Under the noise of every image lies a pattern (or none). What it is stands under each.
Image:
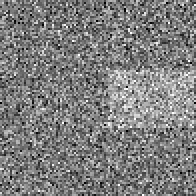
one block
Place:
middle right
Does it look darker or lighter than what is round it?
lighter
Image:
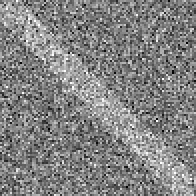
a diagonal band
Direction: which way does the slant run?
top left to bottom right
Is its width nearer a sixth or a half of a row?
a sixth
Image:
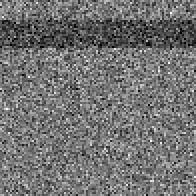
one band of rows
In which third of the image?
top
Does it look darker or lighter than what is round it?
darker
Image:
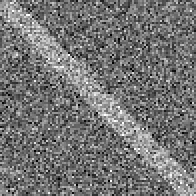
a diagonal band
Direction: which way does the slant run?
top left to bottom right
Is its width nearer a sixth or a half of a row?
a sixth
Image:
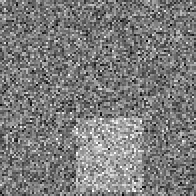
one block
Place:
bottom middle
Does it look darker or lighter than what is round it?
lighter
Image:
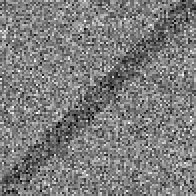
a diagonal band
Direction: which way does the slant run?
bottom left to top right
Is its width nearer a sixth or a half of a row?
a sixth
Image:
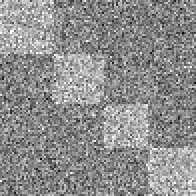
blocks along the diagonal
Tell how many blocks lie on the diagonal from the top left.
4
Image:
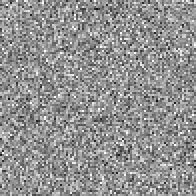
only noise
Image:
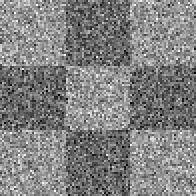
a checkerboard
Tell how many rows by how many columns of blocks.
3 by 3
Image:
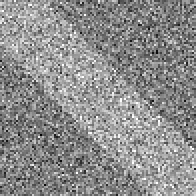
a diagonal band
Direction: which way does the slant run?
top left to bottom right
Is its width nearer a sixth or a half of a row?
a half
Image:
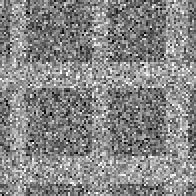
bands of rows crossing bands of columns
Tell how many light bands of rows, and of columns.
2 and 3
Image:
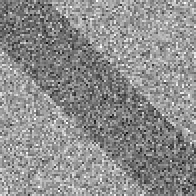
a diagonal band
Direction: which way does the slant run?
top left to bottom right
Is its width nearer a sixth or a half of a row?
a half
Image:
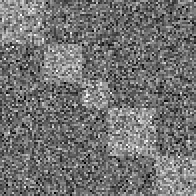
blocks along the diagonal
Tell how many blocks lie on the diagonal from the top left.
5
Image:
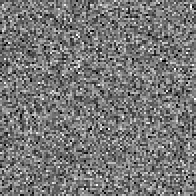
only noise
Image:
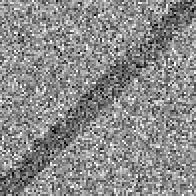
a diagonal band
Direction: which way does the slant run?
bottom left to top right
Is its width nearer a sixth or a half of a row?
a sixth
